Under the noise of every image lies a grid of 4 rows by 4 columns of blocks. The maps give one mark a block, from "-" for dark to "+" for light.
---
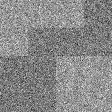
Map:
+ + + -
+ - - -
- - + +
- - + +
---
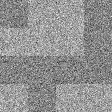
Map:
- + + -
+ + + -
- - - -
+ - + +
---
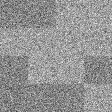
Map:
- - + +
+ + + +
- + + -
- - - +
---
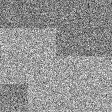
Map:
- - - -
+ + - -
+ + + +
- + + +
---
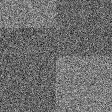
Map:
+ + - -
- - - -
- - + +
- - + +
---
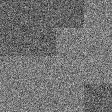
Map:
- - - +
- - + +
+ + + +
+ + + -
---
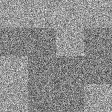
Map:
+ + + +
- - + -
+ - - -
+ - - +
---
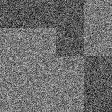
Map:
- - - +
+ + - +
+ + + -
+ + + -
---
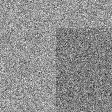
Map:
+ + + +
+ + - -
+ + - -
+ + - -
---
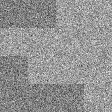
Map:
- - + +
+ + + +
- + + +
- - - +
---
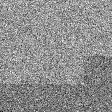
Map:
+ + + +
+ + + +
+ + + -
- - - -
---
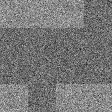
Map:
+ + + -
- - - -
- - - -
+ - + +
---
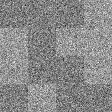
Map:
- - - +
+ - + +
+ - - +
- + - -
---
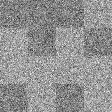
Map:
- - - +
+ - + -
+ + + +
- + - +
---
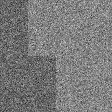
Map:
- + + +
- + + +
- - + +
- - + +
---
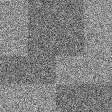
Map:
+ - - +
+ - - +
- - + +
+ + - -
